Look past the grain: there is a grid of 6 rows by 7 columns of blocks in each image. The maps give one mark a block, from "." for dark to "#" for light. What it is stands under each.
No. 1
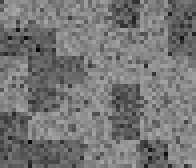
# # # # . # .
. . # # # # .
# . . # # # #
# . # # . # #
. # # # . # #
. . . # # . #
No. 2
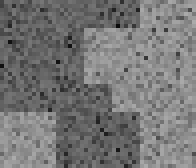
. . . . . # #
. . . # # # #
. . . # # # #
. . . . # # #
# # . . . # #
# # . . . # #
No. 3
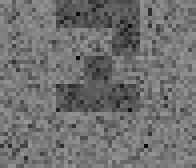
# # . . . # #
# # # # . # #
# # # . # # #
# # . . . # #
# # # # # # #
# # # # # # #
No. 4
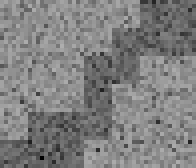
# # # # # . .
# # # # . . .
# # # . . # #
# # # . # # #
# . . . # # #
. . . # # # #
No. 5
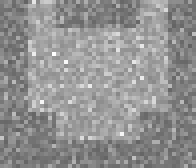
. # . . . # .
. # # # # # .
. # # # # # .
. # # # # # .
. . # # # . .
. . . . . . .
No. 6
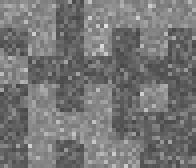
# # . # # # #
. # . # . # .
# . . . . . .
. # . # . # .
. # # # . . .
. # . # # . .
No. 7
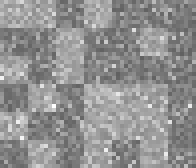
# # . # . . .
. . # . . # .
# . # . . . .
. # . # # # .
# . . # # # .
. # . # . # .
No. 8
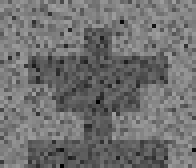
# # # # # # #
# # # . # # #
# . . . . . #
# # . . . # #
# # # . # # #
# . . . . . #
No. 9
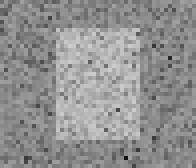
. . . . . . .
. . # # # . .
. . # # # . .
. . # # # . .
. . # # # . .
. . . . . . .
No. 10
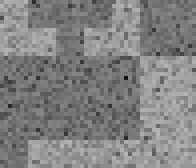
# . . . # . .
# # . # # . .
. . . . . # #
. . . . . # #
. . . . . # #
. # # # # # #
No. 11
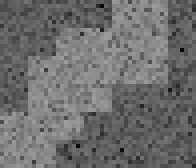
. . . . # # .
. . # # # # .
. # # # # # .
. # # # . . .
# # # . . . .
# # . . . . .
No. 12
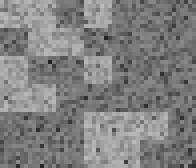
# # . # . . .
. # # . . . .
# . . # . . .
# # . . . . .
. . . # # # .
. . . # # . .
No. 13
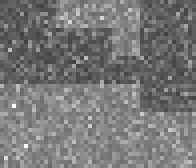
. . # # # . .
. . . . # . .
. . . . . . .
# # # # # . .
# # # # # # #
# # # # # # #
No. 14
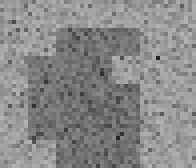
# # # # # # #
# # . . . # #
# . . . # # #
# . . . . # #
# . . . . # #
# # . . . # #
